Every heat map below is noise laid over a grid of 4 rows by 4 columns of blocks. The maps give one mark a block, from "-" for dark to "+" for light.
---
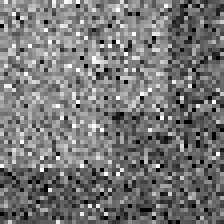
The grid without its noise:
+ + + -
+ + + -
+ + - -
- - - -
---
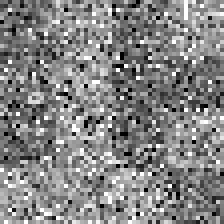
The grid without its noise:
- + - +
- + - -
- + - +
+ + + -
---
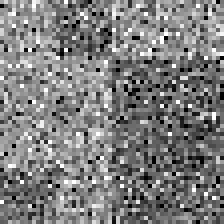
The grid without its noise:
+ - + +
+ + - -
+ + - -
- + - -
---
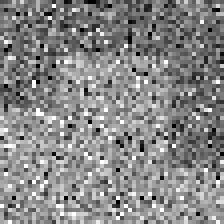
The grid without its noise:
- - - -
- + + -
+ + + -
+ + + +
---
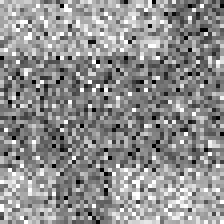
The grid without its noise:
+ + + -
- - - -
- - - -
+ - + +
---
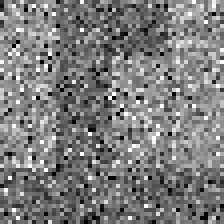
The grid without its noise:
+ - - +
+ - + +
+ - + +
- - - -
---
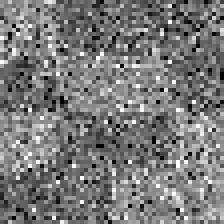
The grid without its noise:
+ - - -
- + + -
+ - - +
- - + +
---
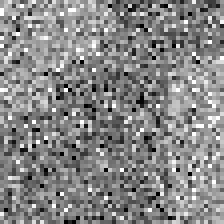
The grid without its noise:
+ + - -
+ - - +
- - - +
- - - +
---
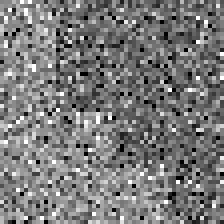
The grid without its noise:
+ - - -
+ - - -
+ + - -
+ + + -
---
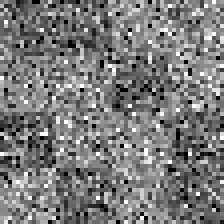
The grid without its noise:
- - + +
+ + - +
- + + -
+ - + -
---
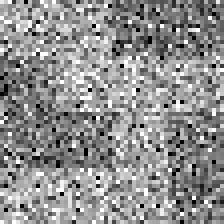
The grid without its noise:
+ + - -
- + + +
- - + -
+ + + -
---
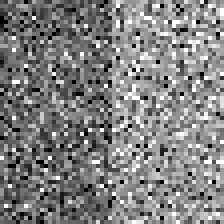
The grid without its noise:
- - + +
- - + +
- - + +
- - + +
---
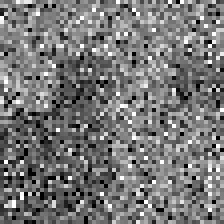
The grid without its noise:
+ + + +
+ - + -
- - + +
- - + +
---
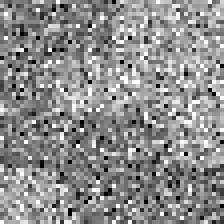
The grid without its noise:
- - + +
- + + +
- - - +
+ - - -
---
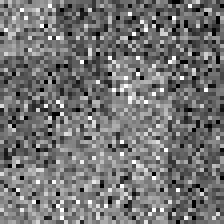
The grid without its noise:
+ - - -
- - + -
- + + -
+ + + -
